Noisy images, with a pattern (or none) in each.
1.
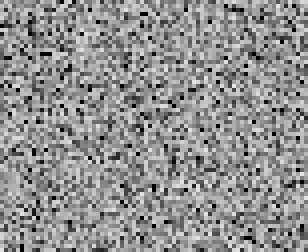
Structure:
only noise
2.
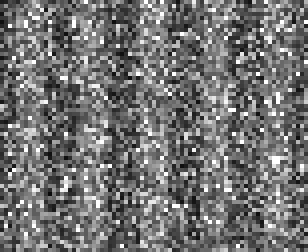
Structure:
vertical stripes
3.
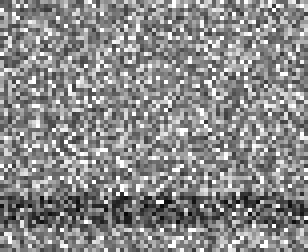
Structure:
one horizontal stripe
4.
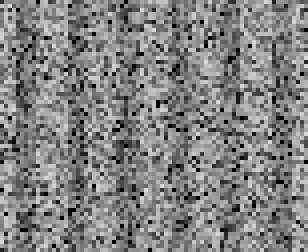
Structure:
vertical stripes
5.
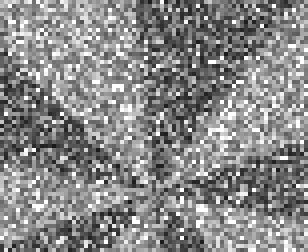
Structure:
spokes from one point
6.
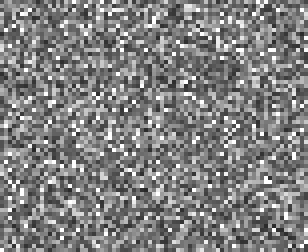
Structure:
only noise
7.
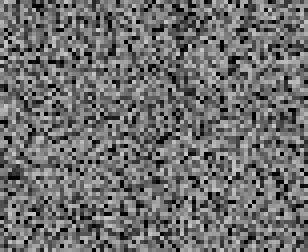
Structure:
only noise
